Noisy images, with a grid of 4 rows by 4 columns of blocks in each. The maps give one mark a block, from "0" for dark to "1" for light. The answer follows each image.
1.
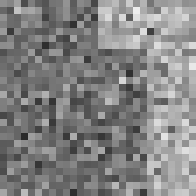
0 0 1 1
0 0 0 1
0 0 0 1
0 0 0 1
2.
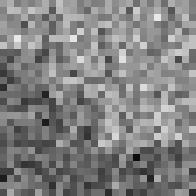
1 1 1 1
0 1 1 1
0 0 1 1
0 0 0 0
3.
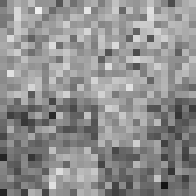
1 1 1 1
1 1 1 1
0 0 1 0
0 1 0 0
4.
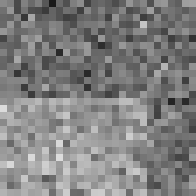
0 0 0 0
0 0 0 0
1 1 1 0
1 1 1 0
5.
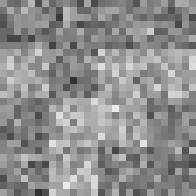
0 0 0 0
1 0 1 1
0 1 1 0
0 1 0 0
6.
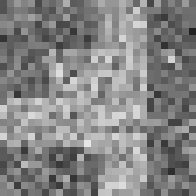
0 0 1 0
0 1 1 0
1 1 1 0
0 0 1 0
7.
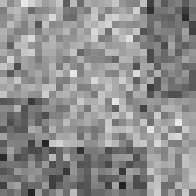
1 1 1 0
1 1 1 0
0 1 1 1
0 0 0 1
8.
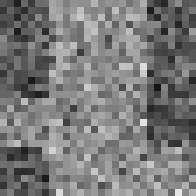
0 1 1 0
0 1 1 0
1 1 1 0
0 1 1 1
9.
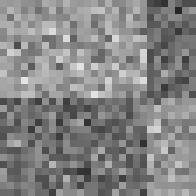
1 1 1 0
1 1 1 0
0 0 0 1
0 0 0 1
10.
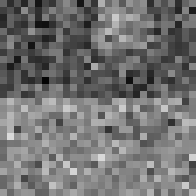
0 0 1 0
0 0 0 0
1 1 1 1
1 1 1 1
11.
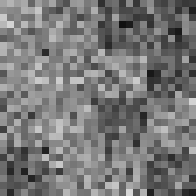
1 1 0 0
1 1 1 0
1 1 0 1
0 1 1 0
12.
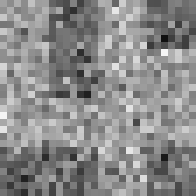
1 0 1 0
1 0 1 1
1 1 1 1
0 0 1 0
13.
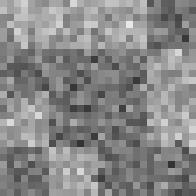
1 1 1 0
0 0 0 1
1 0 0 1
0 1 0 0
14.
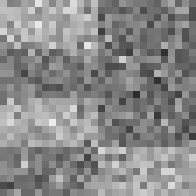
1 1 0 0
0 0 0 0
1 1 0 0
0 0 1 1
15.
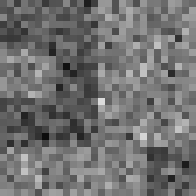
0 0 1 1
1 0 1 1
0 0 1 1
1 1 1 0
